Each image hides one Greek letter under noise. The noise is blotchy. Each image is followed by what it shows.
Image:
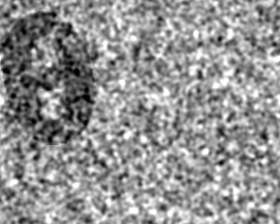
dark theta
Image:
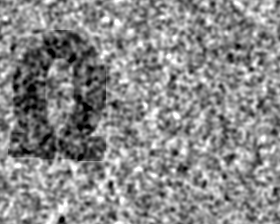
dark omega
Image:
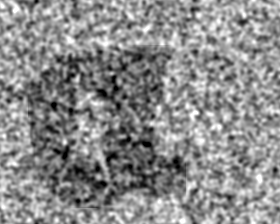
dark alpha
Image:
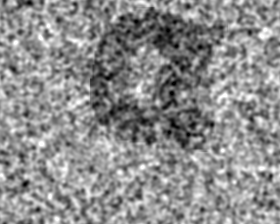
dark alpha
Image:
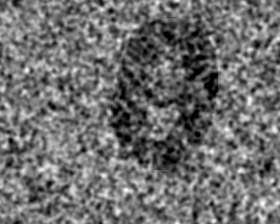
dark theta
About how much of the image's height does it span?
two thirds
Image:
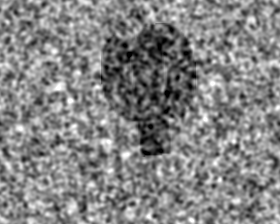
dark phi
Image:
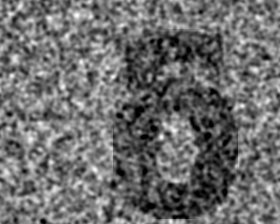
dark delta
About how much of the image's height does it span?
nearly all
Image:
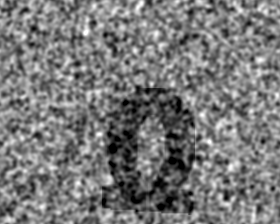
dark omega
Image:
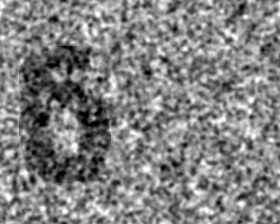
dark delta
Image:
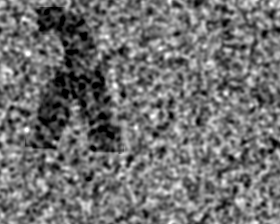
dark lambda
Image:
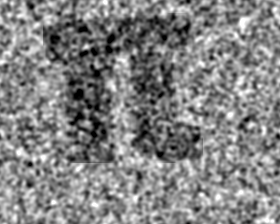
dark pi
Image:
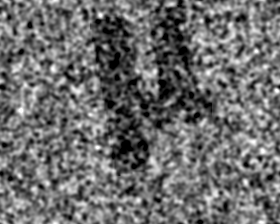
dark mu
